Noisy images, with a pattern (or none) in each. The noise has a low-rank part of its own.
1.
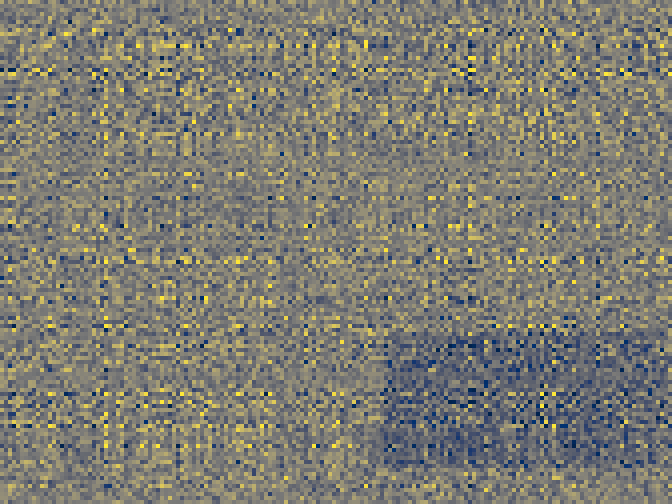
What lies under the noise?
one block
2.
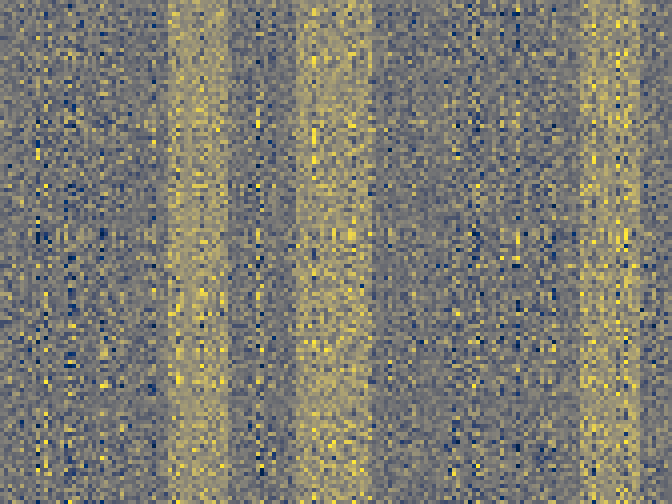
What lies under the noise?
bands of columns
